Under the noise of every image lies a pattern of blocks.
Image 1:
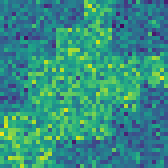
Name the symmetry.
mirrored about the diagonal from the bottom left
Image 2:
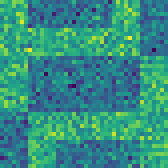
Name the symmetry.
the same after a half turn
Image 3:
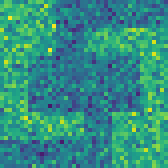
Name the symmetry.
the same after a half turn
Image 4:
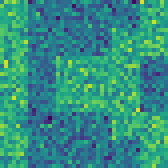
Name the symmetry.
top and bottom mirror each other
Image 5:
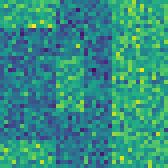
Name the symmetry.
top and bottom mirror each other
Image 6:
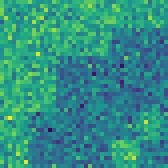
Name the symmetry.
mirrored about the diagonal from the top left
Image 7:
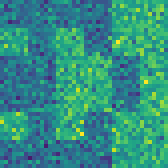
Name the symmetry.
top and bottom mirror each other
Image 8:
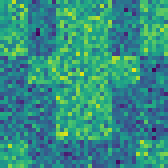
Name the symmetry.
left and right mirror each other
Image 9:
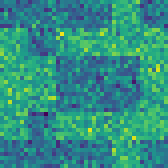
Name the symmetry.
top and bottom mirror each other
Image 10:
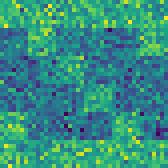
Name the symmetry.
the same after a half turn
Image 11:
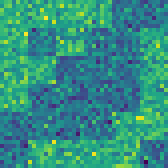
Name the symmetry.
mirrored about the diagonal from the top left
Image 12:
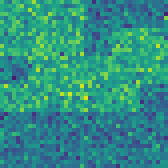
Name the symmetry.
no symmetry
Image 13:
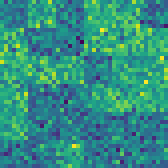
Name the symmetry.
no symmetry
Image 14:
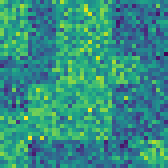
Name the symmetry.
no symmetry
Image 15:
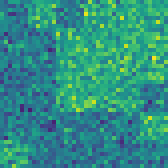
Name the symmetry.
mirrored about the diagonal from the bottom left
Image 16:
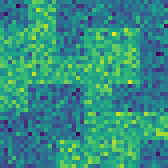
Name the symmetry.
mirrored about the diagonal from the bottom left
